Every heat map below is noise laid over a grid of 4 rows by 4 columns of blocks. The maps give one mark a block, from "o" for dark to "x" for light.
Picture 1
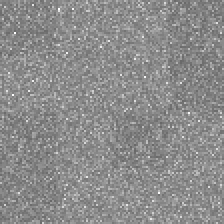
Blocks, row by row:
o x x o
x x x o
o x o x
o x x x
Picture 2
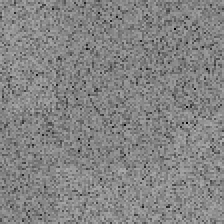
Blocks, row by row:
x o o o
x o o o
o o o x
o x x x
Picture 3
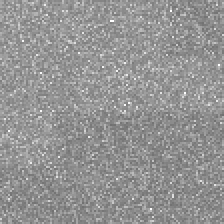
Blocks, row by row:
x x x o
x x x x
x o o o
o o o o
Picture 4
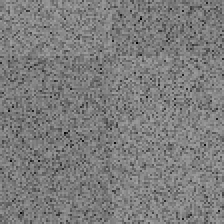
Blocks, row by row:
x x o o
o o x x
o o x x
o o x x
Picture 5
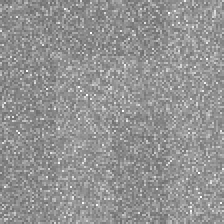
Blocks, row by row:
o o o x
o x x x
o x o x
o x o x
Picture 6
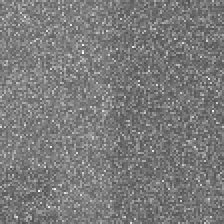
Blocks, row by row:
x x o o
x x o o
x x o o
o x o o
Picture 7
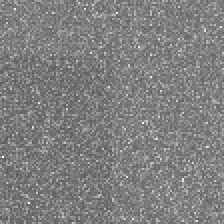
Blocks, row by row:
x x x x
o o x x
o o x x
o o x x
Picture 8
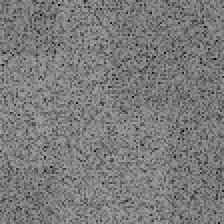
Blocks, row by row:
o x o o
x x o o
x x x o
o x x o
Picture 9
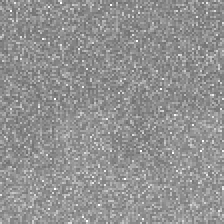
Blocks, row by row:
o o o o
o o o o
o x o x
x x x x
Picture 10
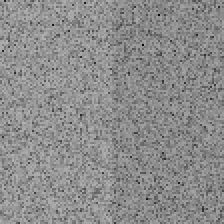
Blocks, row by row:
x x o o
x x o o
x x o o
x x o o
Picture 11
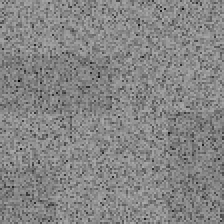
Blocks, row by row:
x x x x
o o x x
x x x o
o x x o
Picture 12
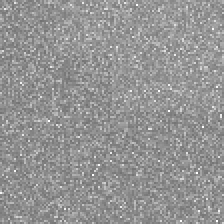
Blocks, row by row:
o x x x
o o x x
o o o o
o o o o
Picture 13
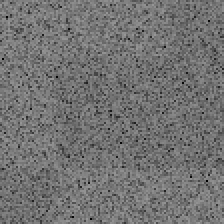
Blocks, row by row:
x x x o
x o o o
x o o o
o x x x
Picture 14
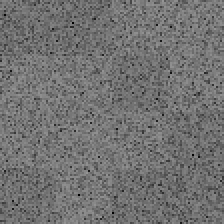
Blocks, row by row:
o o x x
x x o x
x x x o
o x o o
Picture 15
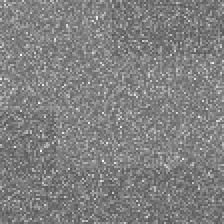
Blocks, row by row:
x x o o
x x x x
o x x x
o o o o
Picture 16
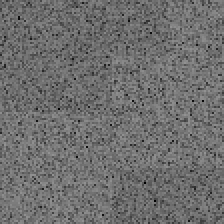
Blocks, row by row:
o o o x
o o x x
x x x x
x x o o
